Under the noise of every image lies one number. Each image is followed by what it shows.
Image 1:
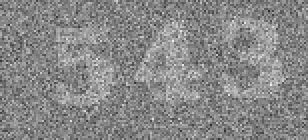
543
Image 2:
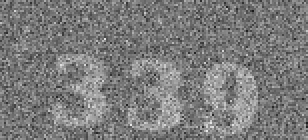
339
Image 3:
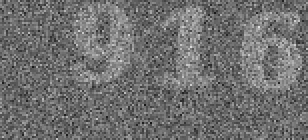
916
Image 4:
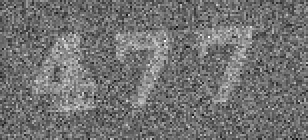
477
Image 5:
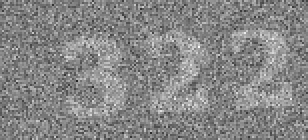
322
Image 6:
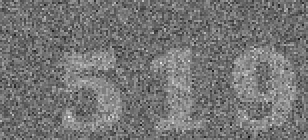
519
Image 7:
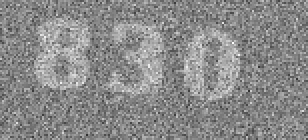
830
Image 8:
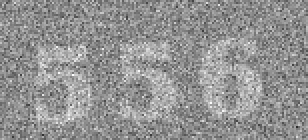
556
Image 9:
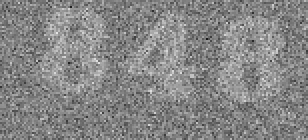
848
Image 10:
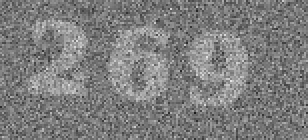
269
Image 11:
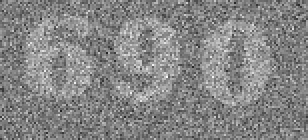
690
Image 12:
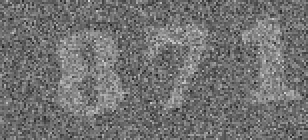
871
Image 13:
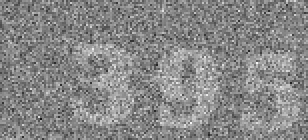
395
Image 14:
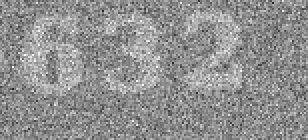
632
